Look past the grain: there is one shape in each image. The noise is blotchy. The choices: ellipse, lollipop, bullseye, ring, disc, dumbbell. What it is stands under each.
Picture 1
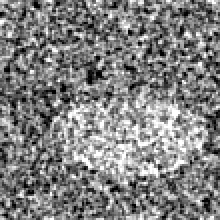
ellipse
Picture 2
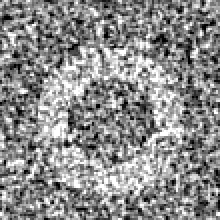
ring
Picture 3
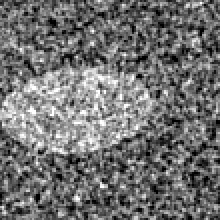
ellipse
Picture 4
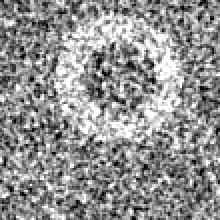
ring
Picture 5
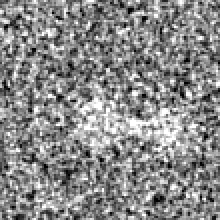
dumbbell
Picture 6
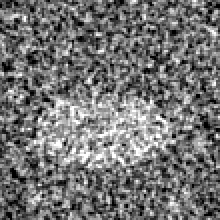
ellipse
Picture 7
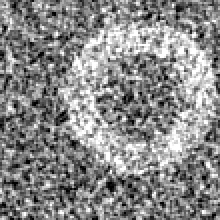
ring
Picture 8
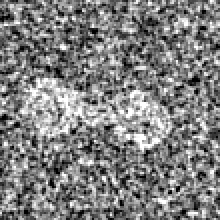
dumbbell
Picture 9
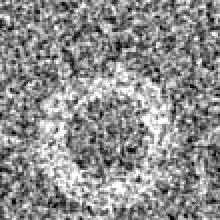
ring
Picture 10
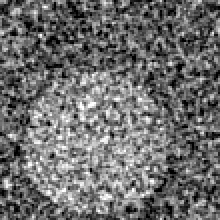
disc
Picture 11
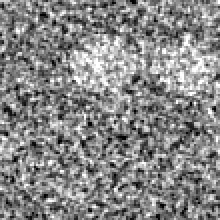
dumbbell
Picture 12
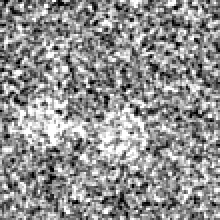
dumbbell
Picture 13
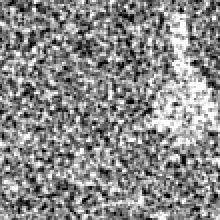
lollipop
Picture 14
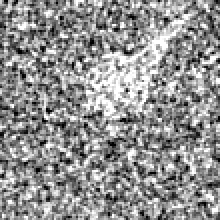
lollipop
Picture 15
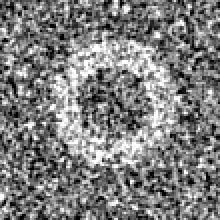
ring
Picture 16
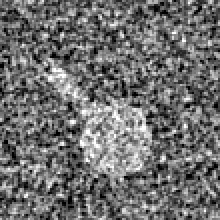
lollipop
